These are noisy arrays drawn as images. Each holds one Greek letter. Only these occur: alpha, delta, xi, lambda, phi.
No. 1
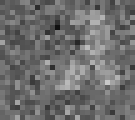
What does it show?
light lambda
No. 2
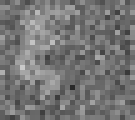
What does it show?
light xi
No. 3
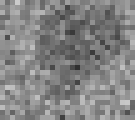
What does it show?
dark phi
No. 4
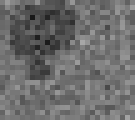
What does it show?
dark phi
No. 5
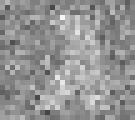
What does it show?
light lambda
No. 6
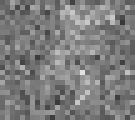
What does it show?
light xi
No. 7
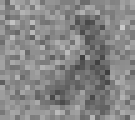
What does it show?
dark lambda
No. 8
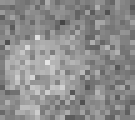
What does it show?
light phi
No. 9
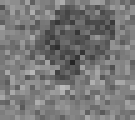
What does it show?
dark phi
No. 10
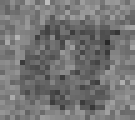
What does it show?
dark alpha
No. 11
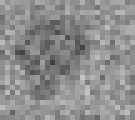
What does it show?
dark phi
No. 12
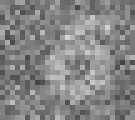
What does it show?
light delta
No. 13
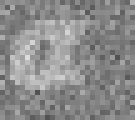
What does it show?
light alpha
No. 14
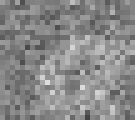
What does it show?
light alpha
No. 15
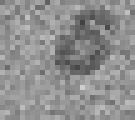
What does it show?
dark delta
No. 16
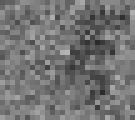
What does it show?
dark xi
